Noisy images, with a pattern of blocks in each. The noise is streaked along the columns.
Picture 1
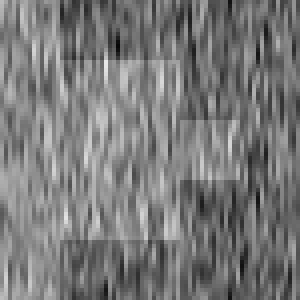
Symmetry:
top and bottom mirror each other
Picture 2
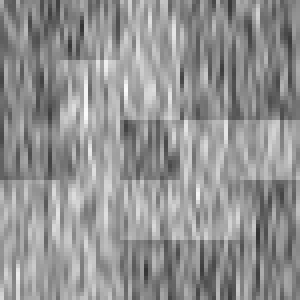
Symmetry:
mirrored about the diagonal from the bottom left
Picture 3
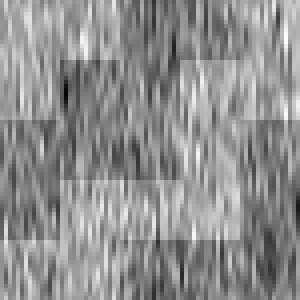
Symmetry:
mirrored about the diagonal from the top left
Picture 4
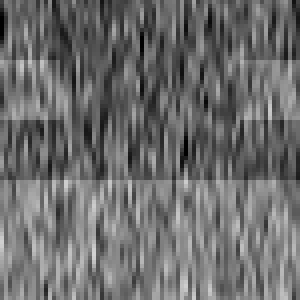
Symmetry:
left and right mirror each other
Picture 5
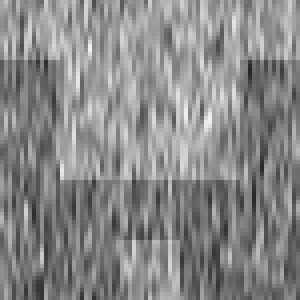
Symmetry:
left and right mirror each other
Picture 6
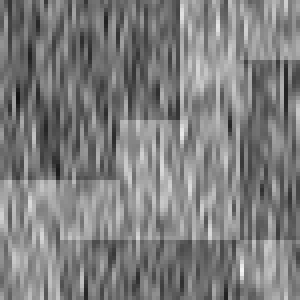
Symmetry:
mirrored about the diagonal from the top left
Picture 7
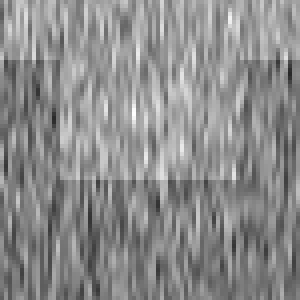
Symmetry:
left and right mirror each other
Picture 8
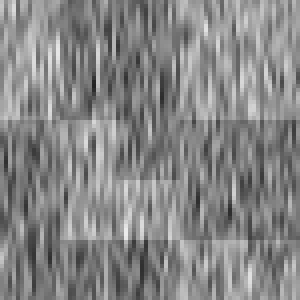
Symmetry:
mirrored about the diagonal from the bottom left
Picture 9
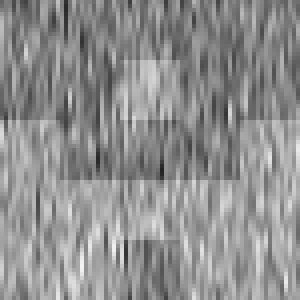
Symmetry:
left and right mirror each other
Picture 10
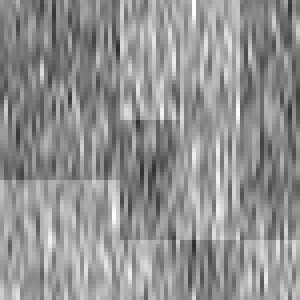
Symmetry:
no symmetry
